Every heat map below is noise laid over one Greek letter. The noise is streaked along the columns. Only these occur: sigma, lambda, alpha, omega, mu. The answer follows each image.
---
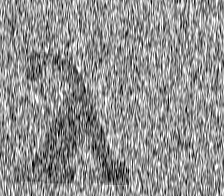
lambda
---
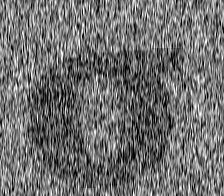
sigma
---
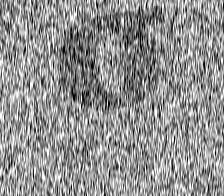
sigma
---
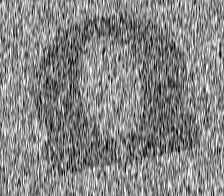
omega
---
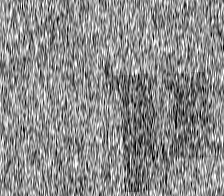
mu
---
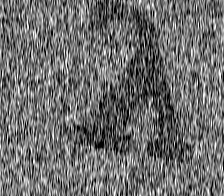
lambda
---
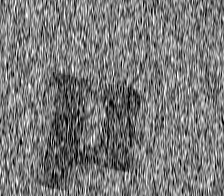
mu
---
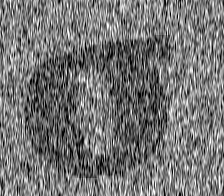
sigma
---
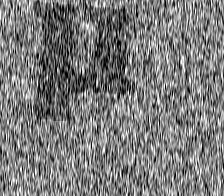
mu
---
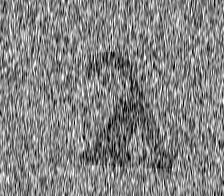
lambda
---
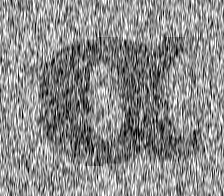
alpha
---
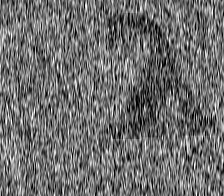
lambda
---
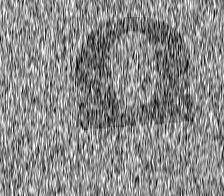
omega
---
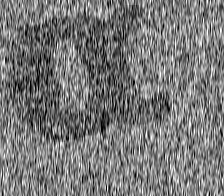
alpha
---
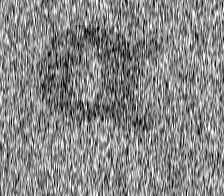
alpha
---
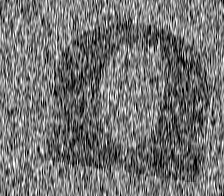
omega
